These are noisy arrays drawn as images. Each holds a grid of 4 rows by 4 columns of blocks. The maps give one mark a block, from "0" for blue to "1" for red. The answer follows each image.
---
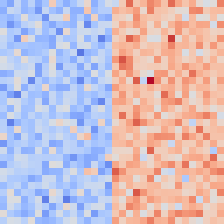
0 0 1 1
0 0 1 1
0 0 1 1
0 0 1 1
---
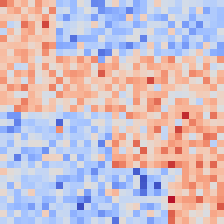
1 0 0 0
1 1 1 1
0 0 1 1
0 0 0 1
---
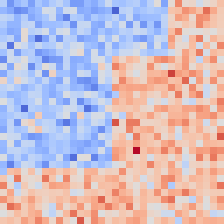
0 0 0 1
0 0 1 1
0 0 1 1
1 1 1 1
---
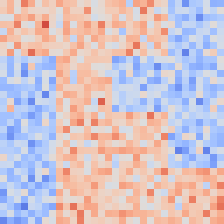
1 1 1 0
0 1 0 0
0 1 1 0
0 1 1 1
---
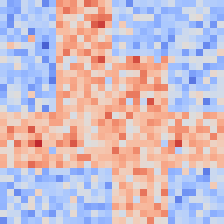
0 1 0 0
0 1 1 0
1 1 1 1
0 0 1 0
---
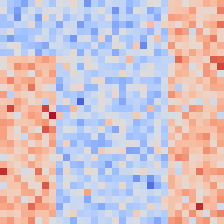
0 0 0 1
1 0 0 1
1 0 0 1
1 0 0 1
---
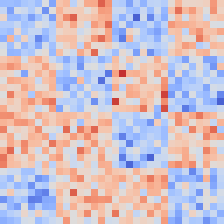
0 1 0 1
1 0 1 0
1 1 0 1
0 1 1 0
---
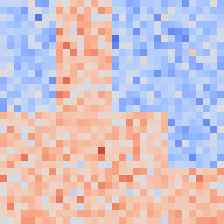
0 1 0 0
0 1 0 0
1 1 1 0
1 1 1 1
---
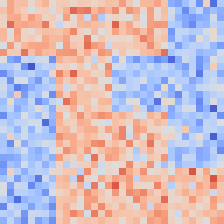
1 1 1 0
0 1 0 0
0 1 1 0
0 1 1 1
